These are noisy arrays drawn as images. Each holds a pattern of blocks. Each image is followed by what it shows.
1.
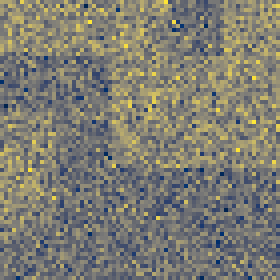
no symmetry
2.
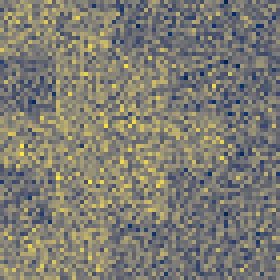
top and bottom mirror each other
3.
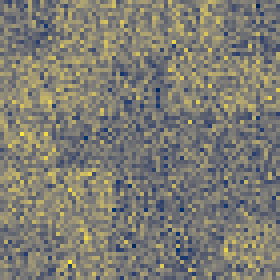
mirrored about the diagonal from the top left
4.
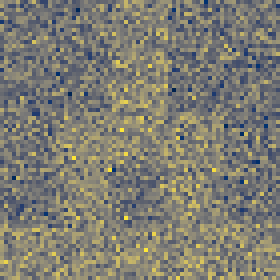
left and right mirror each other
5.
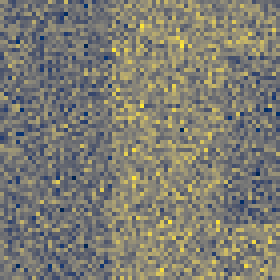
top and bottom mirror each other
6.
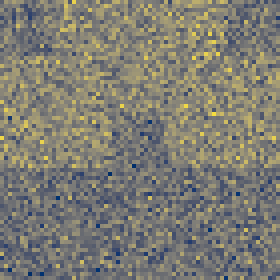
left and right mirror each other
